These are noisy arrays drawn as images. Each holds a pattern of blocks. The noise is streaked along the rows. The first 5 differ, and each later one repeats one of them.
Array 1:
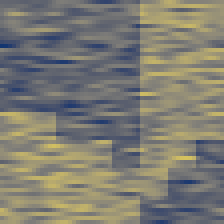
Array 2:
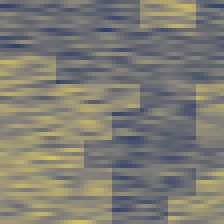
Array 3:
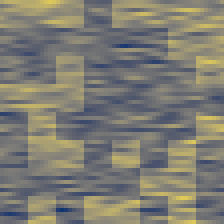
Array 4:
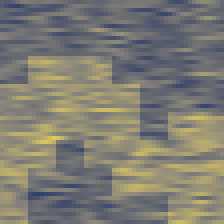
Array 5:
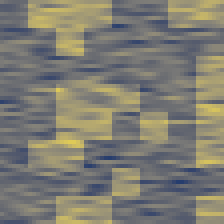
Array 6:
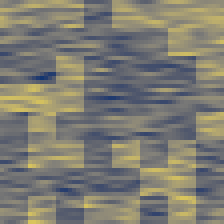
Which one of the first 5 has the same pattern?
3
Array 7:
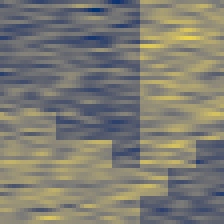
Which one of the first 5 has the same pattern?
1
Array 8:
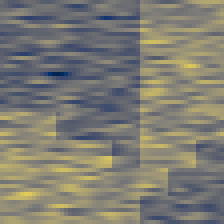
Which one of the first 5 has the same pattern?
1
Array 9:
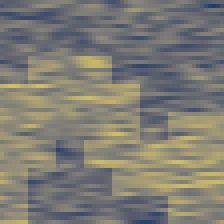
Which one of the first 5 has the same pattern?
4
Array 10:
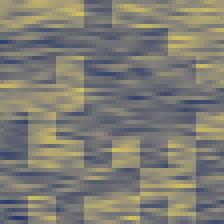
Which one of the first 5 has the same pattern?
3
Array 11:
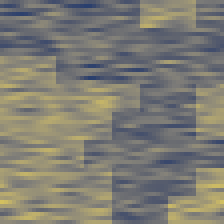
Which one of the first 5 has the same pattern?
2
